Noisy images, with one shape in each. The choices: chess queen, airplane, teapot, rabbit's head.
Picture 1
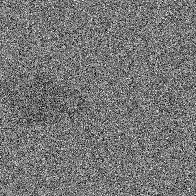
teapot
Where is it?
middle left
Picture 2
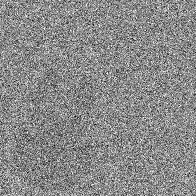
rabbit's head
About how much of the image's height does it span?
two thirds
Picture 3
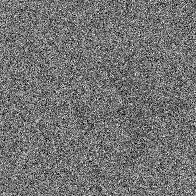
airplane
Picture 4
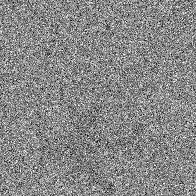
airplane
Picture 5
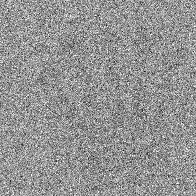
chess queen
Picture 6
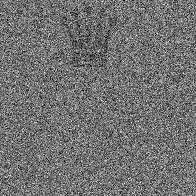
chess queen
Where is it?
top middle
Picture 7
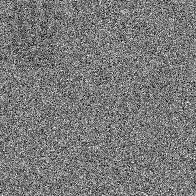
chess queen
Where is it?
top left
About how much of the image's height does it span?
a third
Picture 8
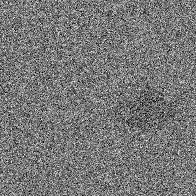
teapot
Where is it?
middle right
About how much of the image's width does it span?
a third
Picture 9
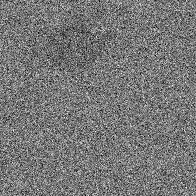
teapot
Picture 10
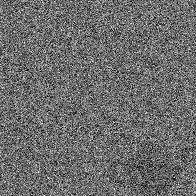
teapot
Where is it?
bottom right
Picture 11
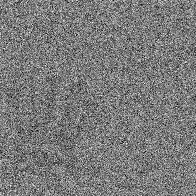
chess queen
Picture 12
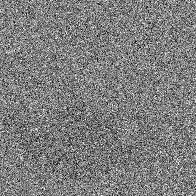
teapot
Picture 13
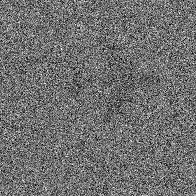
airplane
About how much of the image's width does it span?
half
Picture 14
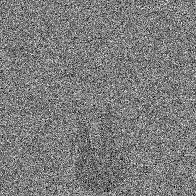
rabbit's head
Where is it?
bottom middle
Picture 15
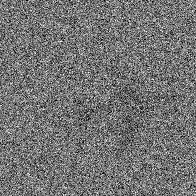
airplane
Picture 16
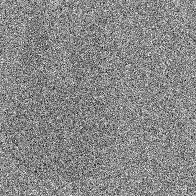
rabbit's head
